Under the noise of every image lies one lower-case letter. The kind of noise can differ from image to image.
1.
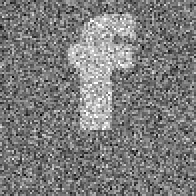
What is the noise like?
independent entries
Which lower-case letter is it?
f
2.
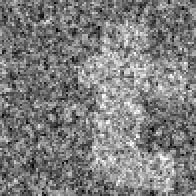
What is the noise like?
blotchy
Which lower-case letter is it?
t
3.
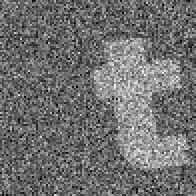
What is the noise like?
independent entries
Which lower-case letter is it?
t
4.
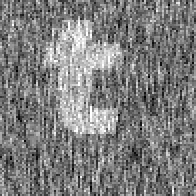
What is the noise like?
streaked along the columns
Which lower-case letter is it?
t
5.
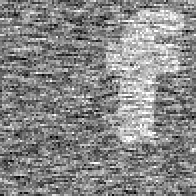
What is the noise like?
streaked along the rows
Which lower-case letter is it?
f
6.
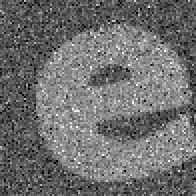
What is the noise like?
heavy tails
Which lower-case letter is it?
e
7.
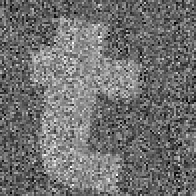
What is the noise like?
columns of uneven size
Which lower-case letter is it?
t
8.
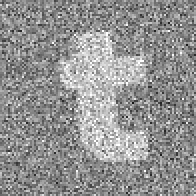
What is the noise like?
low rank plus noise
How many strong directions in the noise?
five to eight
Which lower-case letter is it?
t
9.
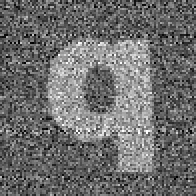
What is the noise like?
rows of uneven size
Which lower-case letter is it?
q
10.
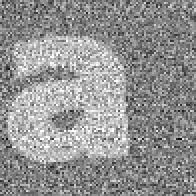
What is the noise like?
rows of uneven size
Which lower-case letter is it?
a
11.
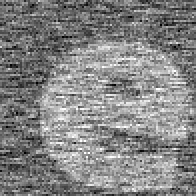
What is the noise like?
streaked along the rows
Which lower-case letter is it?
e
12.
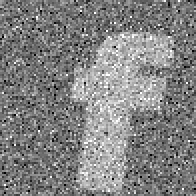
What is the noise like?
heavy tails
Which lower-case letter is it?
f
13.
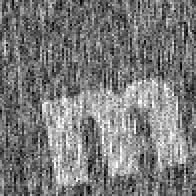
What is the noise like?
streaked along the columns
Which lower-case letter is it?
m
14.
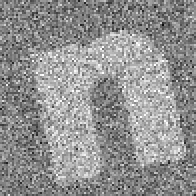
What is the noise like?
low rank plus noise
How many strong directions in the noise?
one
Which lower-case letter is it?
n
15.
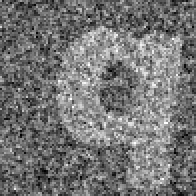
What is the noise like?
blotchy
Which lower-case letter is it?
q
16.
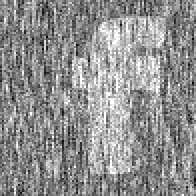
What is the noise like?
streaked along the columns
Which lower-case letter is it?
f
